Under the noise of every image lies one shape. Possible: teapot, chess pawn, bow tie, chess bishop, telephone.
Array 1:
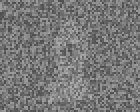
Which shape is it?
chess bishop
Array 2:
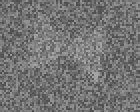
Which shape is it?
bow tie
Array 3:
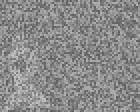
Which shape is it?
chess bishop
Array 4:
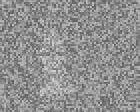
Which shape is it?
chess bishop
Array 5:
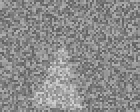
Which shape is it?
chess pawn
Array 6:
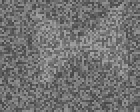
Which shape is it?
bow tie
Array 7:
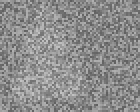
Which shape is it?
chess pawn
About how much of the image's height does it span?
nearly all
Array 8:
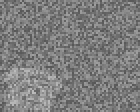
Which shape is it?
telephone
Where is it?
bottom left
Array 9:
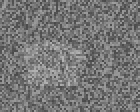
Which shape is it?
telephone
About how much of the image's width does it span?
half
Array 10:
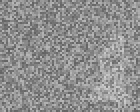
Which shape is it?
chess bishop
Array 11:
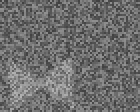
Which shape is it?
bow tie
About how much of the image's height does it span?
half
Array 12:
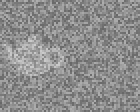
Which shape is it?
teapot
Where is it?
middle left
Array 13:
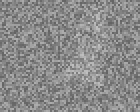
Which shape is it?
chess bishop
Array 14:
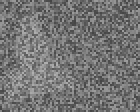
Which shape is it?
chess pawn
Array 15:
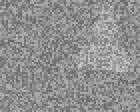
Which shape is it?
chess pawn
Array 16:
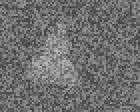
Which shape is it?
chess pawn
